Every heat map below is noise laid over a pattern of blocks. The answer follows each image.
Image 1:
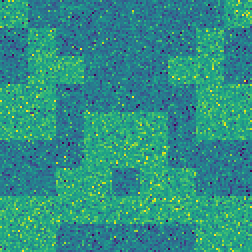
left and right mirror each other
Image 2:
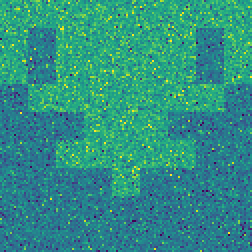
left and right mirror each other
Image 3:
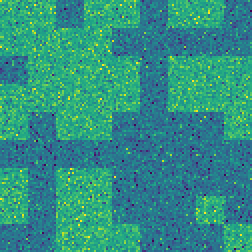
mirrored about the diagonal from the top left
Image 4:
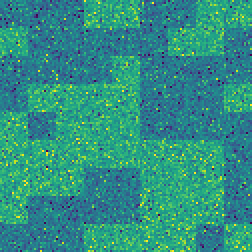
no symmetry
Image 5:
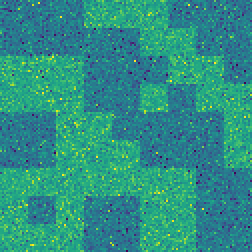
mirrored about the diagonal from the bottom left
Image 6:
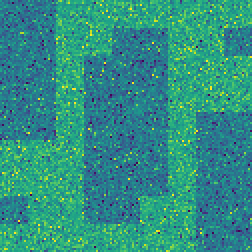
the same after a half turn
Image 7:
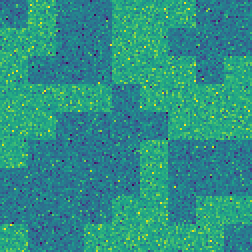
mirrored about the diagonal from the bottom left
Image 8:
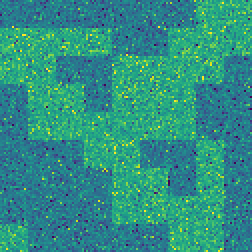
mirrored about the diagonal from the bottom left
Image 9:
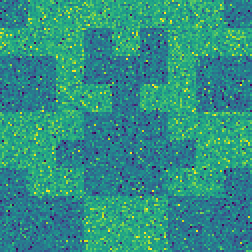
left and right mirror each other
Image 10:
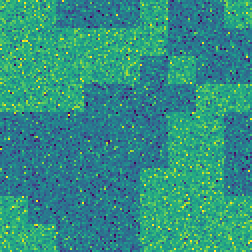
mirrored about the diagonal from the bottom left
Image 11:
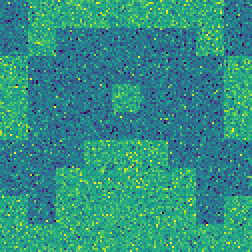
left and right mirror each other
